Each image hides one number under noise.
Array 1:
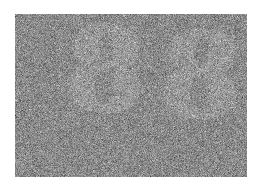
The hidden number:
88
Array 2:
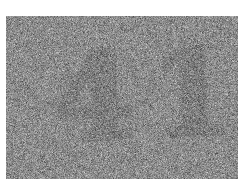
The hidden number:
41
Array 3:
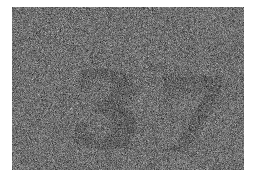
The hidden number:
37
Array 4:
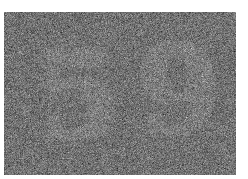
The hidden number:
59
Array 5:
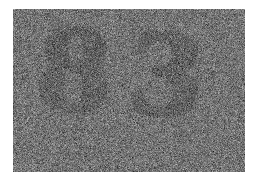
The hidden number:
83
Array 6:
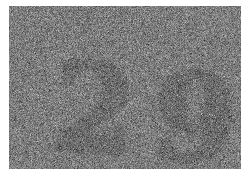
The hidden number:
29
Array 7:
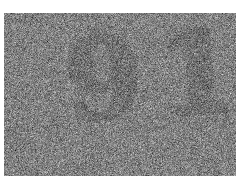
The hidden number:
91
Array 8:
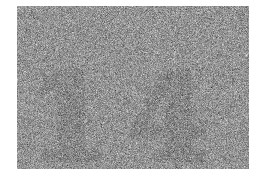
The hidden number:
14
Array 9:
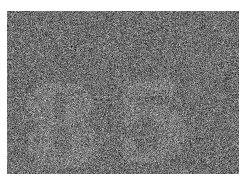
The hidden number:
85
